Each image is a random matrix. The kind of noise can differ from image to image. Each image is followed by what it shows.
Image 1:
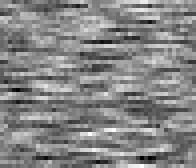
streaked along the rows
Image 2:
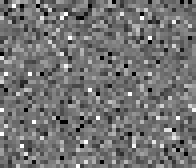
heavy tails
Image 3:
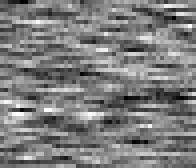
streaked along the rows
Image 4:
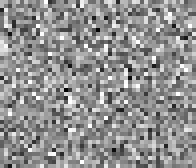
independent entries
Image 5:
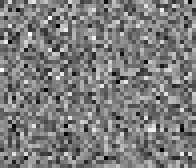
low rank plus noise
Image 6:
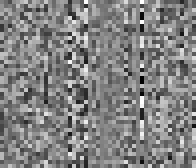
columns of uneven size
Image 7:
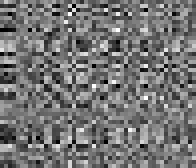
low rank plus noise
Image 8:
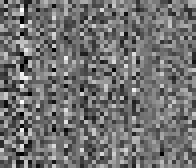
columns of uneven size
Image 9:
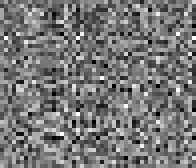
low rank plus noise
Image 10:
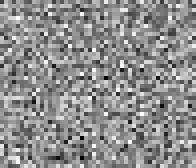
low rank plus noise
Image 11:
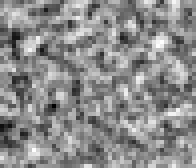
blotchy
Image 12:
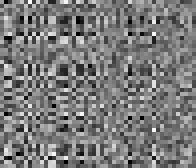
low rank plus noise
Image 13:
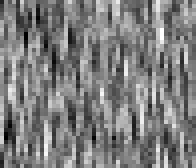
streaked along the columns
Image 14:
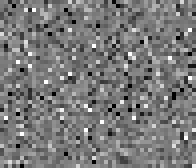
heavy tails
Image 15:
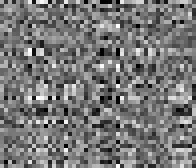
low rank plus noise
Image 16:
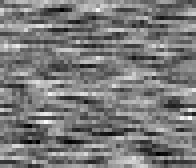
streaked along the rows
